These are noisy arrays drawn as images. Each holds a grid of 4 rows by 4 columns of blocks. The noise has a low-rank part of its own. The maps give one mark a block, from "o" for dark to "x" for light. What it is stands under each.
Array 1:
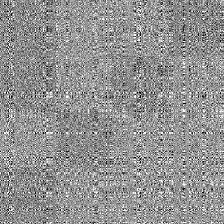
oxxo
oxox
xoxx
oxxx
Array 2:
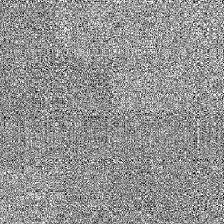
oxxx
ooxx
oooo
xooo
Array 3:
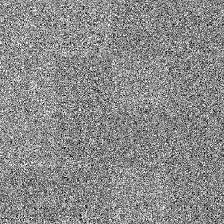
xxoo
xoxo
xooo
ooxo
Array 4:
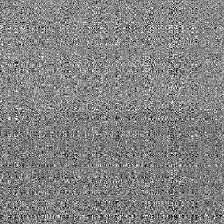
xxxx
xxxx
oooo
oooo
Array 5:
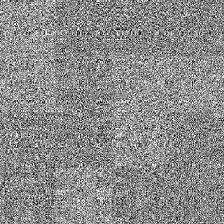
xooo
xoxx
ooxo
oxoo
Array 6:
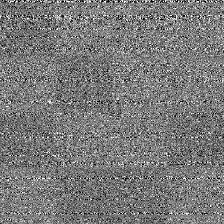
oxxx
xoxx
oxxo
xoox
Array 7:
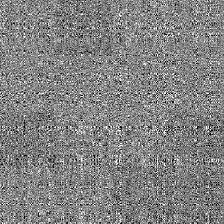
xoxx
xxxx
oxxo
xxoo
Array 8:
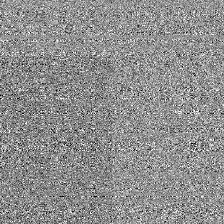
xxxx
ooxx
ooxx
ooxx
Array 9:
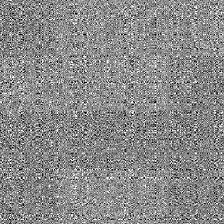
oxxx
xxxo
oooo
oxxo
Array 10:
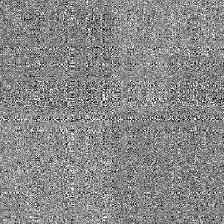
ooxx
ooxo
xxoo
xxoo
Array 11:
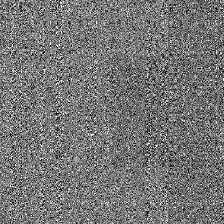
xxxo
xxoo
xxoo
xxxo
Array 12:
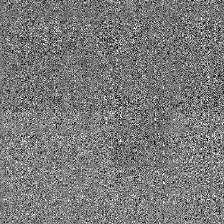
oooo
oooo
xxox
xxxx
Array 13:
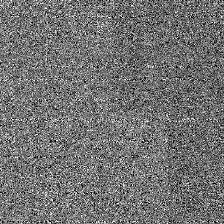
xxoo
xxoo
xxxo
xxxo
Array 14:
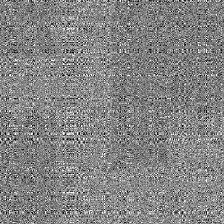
oxoo
xxoo
oxox
oxxx
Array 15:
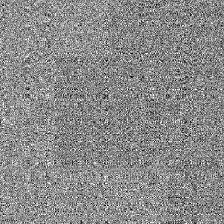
xxoo
xooo
xooo
xxxo
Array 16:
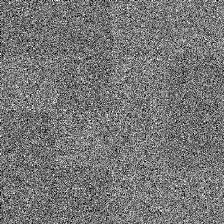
ooxx
xoxo
oxxo
ooxx
